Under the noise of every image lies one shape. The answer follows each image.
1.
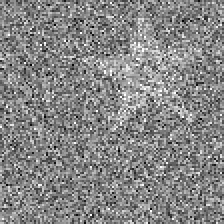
star
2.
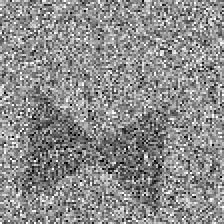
bow tie
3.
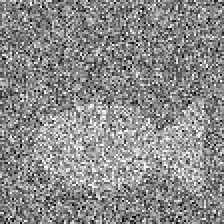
fish
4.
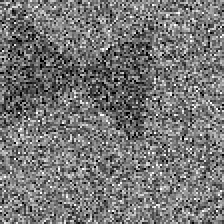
bow tie
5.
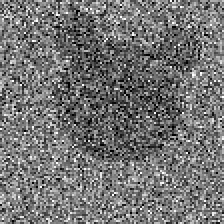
bear's head
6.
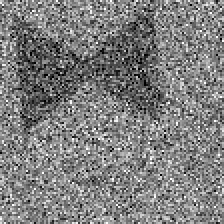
bow tie
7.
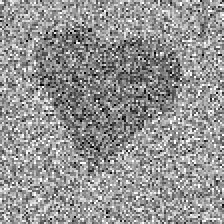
heart
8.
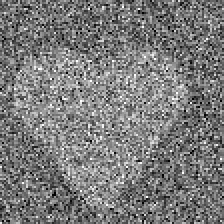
heart
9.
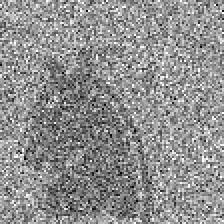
chess knight
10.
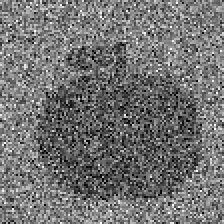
apple
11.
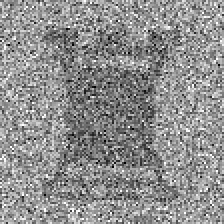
chess rook
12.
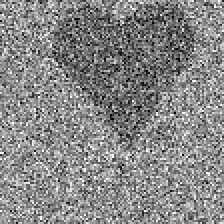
heart
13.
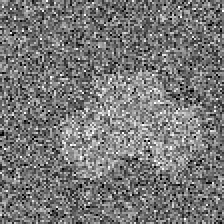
car
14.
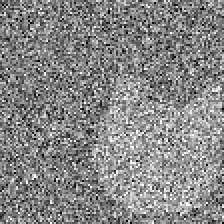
cat's head
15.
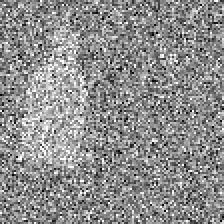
bottle
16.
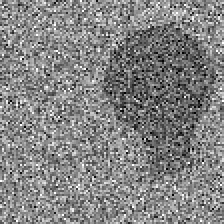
light bulb
